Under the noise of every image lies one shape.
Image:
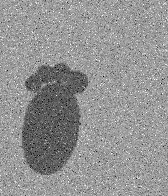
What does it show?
dark footprint
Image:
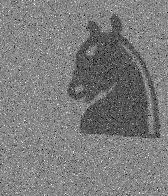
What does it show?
dark chess knight
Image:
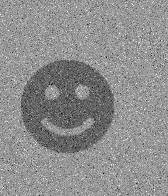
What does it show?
dark smiling face
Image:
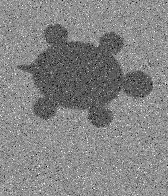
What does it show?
dark turtle
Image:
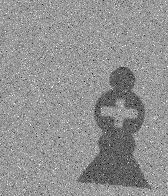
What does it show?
dark chess bishop
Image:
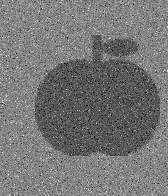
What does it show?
dark apple
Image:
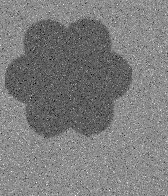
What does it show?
dark flower
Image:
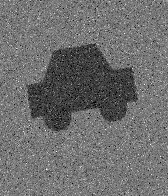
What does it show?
dark car
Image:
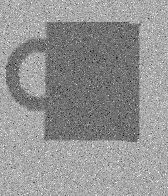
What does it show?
dark cup
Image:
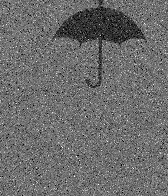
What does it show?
dark umbrella
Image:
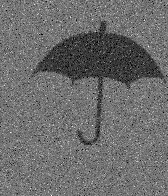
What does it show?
dark umbrella
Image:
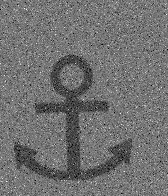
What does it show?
dark anchor
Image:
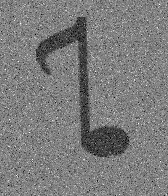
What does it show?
dark musical note
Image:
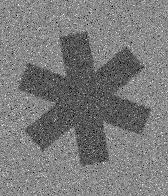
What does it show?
dark asterisk
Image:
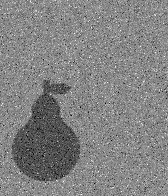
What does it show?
dark pear
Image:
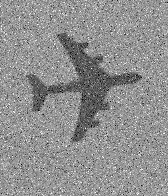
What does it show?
dark airplane
